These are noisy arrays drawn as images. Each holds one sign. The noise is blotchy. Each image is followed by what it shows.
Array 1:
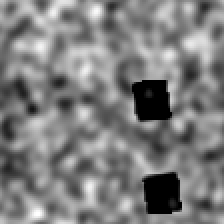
colon
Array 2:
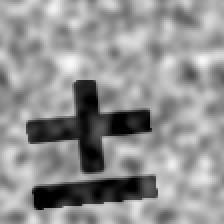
plus-minus sign
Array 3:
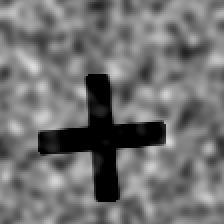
plus sign
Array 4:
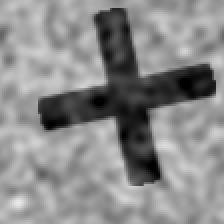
plus sign
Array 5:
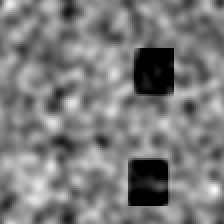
colon
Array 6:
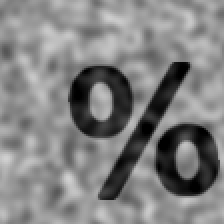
percent sign
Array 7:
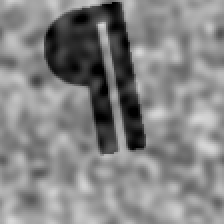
pilcrow
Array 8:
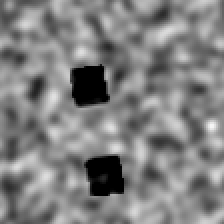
colon
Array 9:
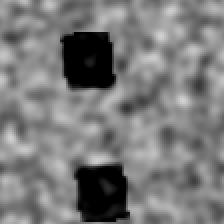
colon
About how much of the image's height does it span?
nearly all
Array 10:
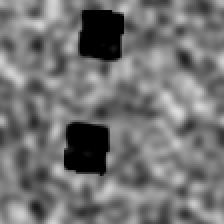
colon
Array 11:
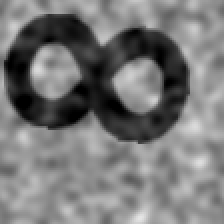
infinity sign
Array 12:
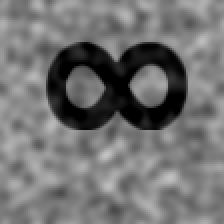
infinity sign
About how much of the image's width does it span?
two thirds
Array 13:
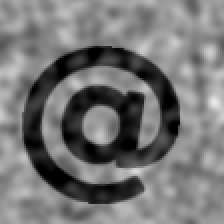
at sign
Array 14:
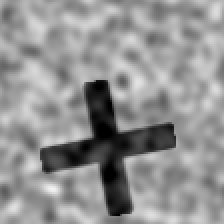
plus sign
